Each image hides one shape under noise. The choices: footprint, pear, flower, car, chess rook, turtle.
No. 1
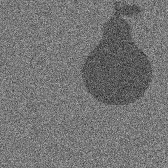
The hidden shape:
pear
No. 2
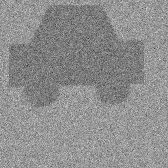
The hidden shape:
car
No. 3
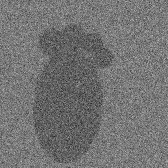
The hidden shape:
footprint
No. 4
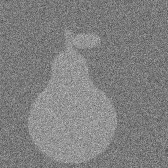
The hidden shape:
pear
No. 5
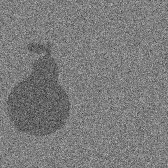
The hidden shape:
pear
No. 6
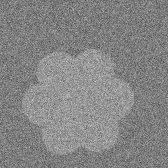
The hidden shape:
flower
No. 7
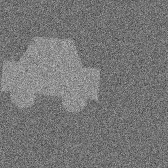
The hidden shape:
car
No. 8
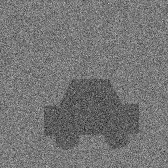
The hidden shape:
car
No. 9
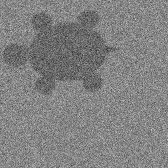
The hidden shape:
turtle
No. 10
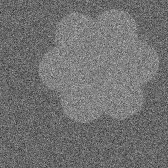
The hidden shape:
flower
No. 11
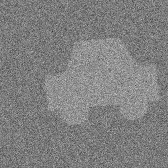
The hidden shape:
car
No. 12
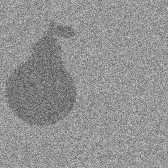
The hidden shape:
pear
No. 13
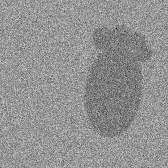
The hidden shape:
footprint
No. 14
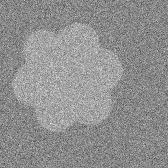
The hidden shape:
flower
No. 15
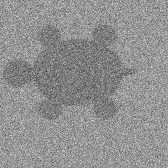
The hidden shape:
turtle
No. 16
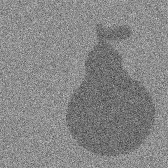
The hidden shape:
pear
